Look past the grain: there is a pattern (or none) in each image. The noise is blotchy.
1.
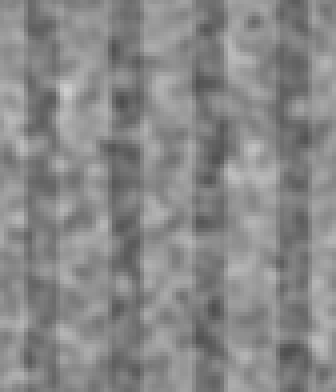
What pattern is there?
vertical stripes
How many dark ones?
4
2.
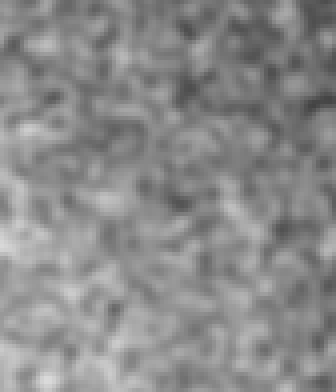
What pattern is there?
a smooth slope
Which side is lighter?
bottom left
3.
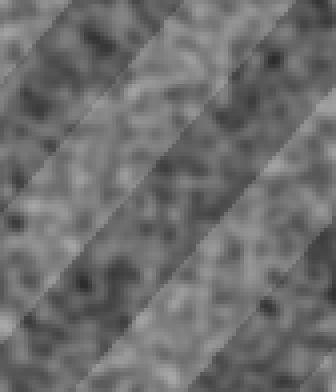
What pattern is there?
diagonal stripes
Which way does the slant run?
bottom left to top right
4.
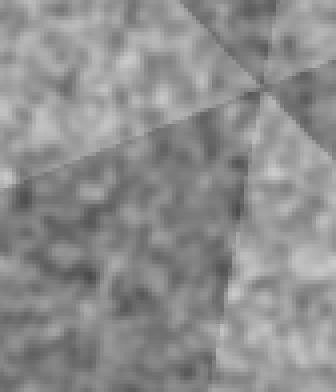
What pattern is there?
spokes from one point
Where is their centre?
top right
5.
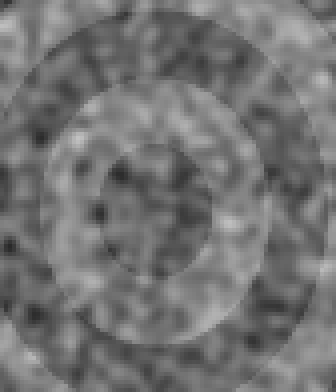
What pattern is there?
rings round one point
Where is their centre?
centre
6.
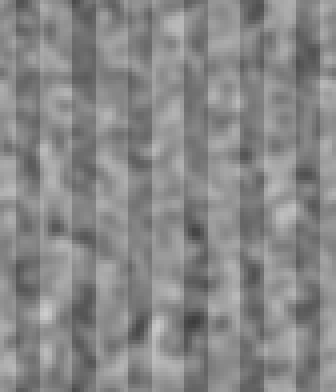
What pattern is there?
vertical stripes
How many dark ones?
6
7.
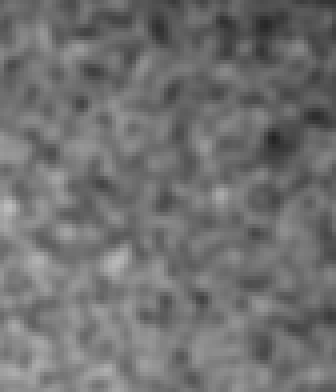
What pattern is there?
a smooth slope
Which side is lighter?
bottom left
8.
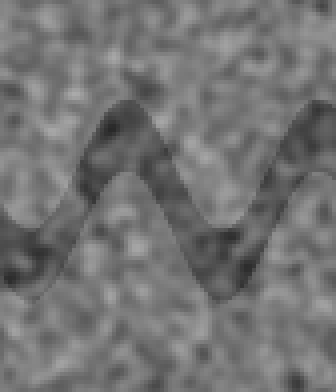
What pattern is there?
a wavy band
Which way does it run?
left to right
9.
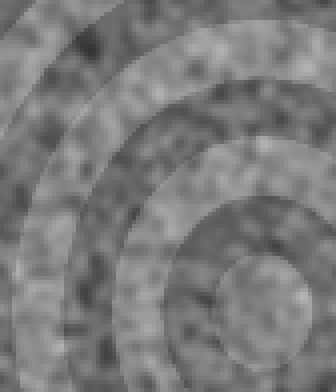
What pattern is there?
rings round one point
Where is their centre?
bottom right
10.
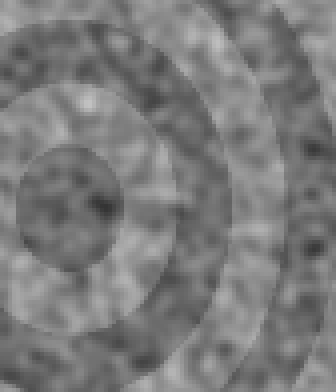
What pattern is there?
rings round one point
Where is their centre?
middle left
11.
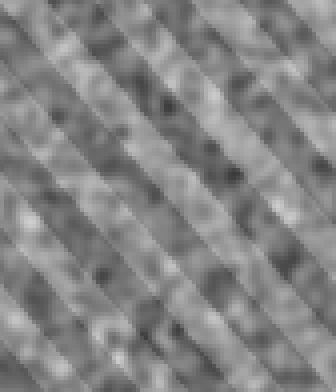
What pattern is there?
diagonal stripes
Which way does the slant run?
top left to bottom right
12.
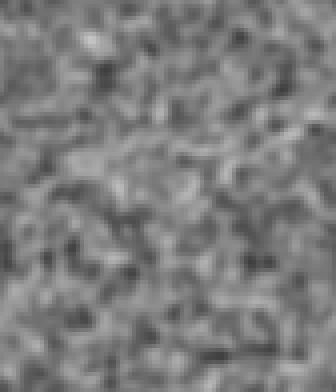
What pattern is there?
only noise
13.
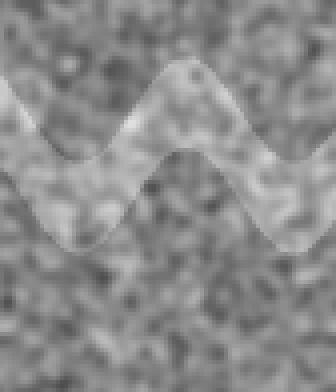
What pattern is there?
a wavy band
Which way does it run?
left to right
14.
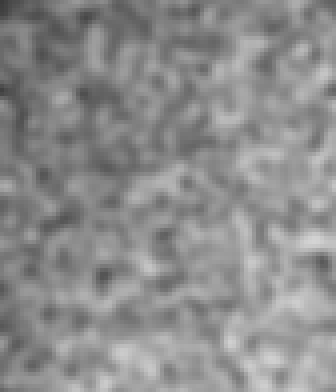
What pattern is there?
a smooth slope
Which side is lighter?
bottom right
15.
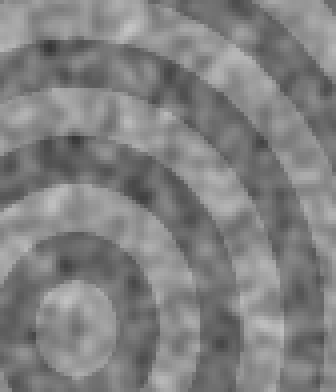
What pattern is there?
rings round one point
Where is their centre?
bottom left
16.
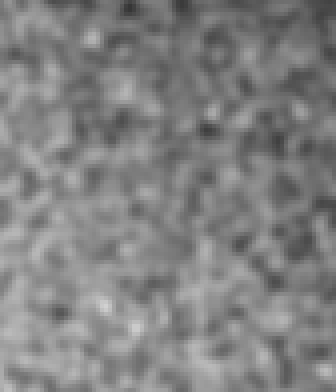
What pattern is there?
a smooth slope
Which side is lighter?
bottom left
